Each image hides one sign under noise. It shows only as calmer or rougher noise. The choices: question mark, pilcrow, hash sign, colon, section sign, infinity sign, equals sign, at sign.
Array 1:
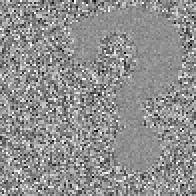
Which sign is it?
question mark
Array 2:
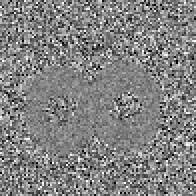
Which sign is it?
infinity sign
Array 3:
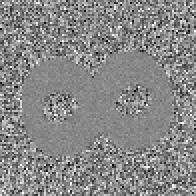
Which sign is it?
infinity sign
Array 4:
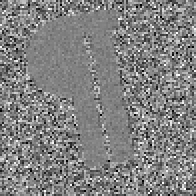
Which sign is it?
pilcrow
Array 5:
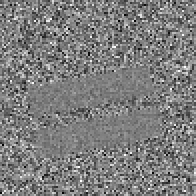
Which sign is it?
equals sign
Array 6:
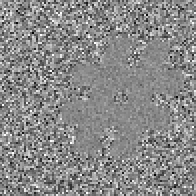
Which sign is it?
hash sign
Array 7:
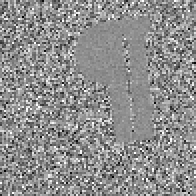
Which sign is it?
pilcrow
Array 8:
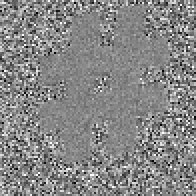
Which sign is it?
hash sign
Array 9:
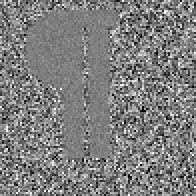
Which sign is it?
pilcrow
